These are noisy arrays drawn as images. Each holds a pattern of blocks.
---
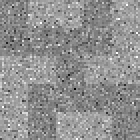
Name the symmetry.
the same after a half turn
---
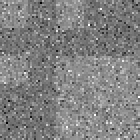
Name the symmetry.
mirrored about the diagonal from the top left
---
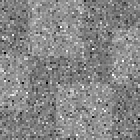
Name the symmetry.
the same after a half turn
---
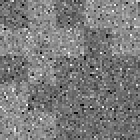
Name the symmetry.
mirrored about the diagonal from the top left
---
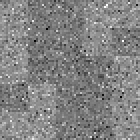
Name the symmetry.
the same after a half turn
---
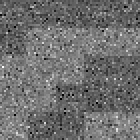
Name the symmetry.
no symmetry
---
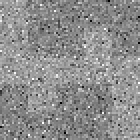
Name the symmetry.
the same after a half turn
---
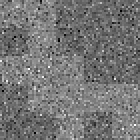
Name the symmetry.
mirrored about the diagonal from the bottom left
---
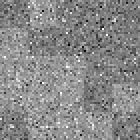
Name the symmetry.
mirrored about the diagonal from the bottom left
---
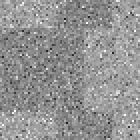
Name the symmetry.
top and bottom mirror each other
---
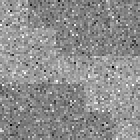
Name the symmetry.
the same after a half turn
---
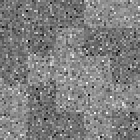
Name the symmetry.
mirrored about the diagonal from the top left
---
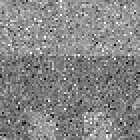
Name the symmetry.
left and right mirror each other
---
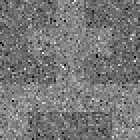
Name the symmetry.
left and right mirror each other
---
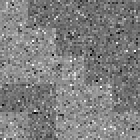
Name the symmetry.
mirrored about the diagonal from the bottom left
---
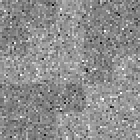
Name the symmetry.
mirrored about the diagonal from the top left
